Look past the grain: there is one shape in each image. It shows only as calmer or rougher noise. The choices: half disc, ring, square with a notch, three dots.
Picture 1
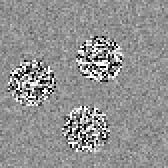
three dots
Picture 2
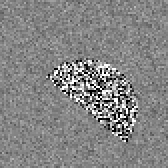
half disc
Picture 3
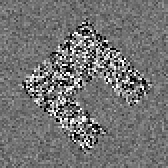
square with a notch
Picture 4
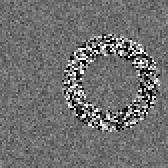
ring
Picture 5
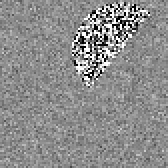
half disc
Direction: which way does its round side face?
up and left
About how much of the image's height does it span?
half
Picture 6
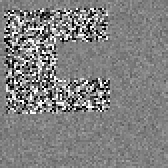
square with a notch
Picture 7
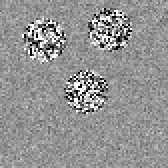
three dots
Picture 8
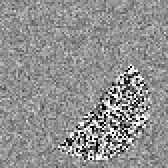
half disc
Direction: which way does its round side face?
down and right
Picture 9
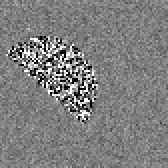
half disc
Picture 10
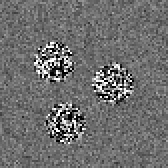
three dots
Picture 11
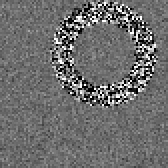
ring
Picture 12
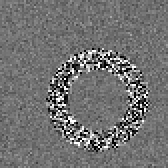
ring
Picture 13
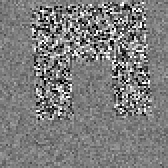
square with a notch
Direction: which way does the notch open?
down
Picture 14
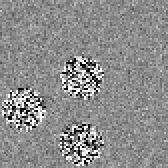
three dots
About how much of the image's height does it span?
two thirds
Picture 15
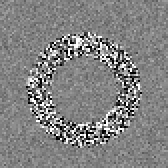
ring
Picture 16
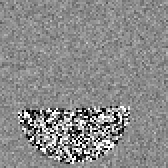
half disc
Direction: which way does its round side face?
down
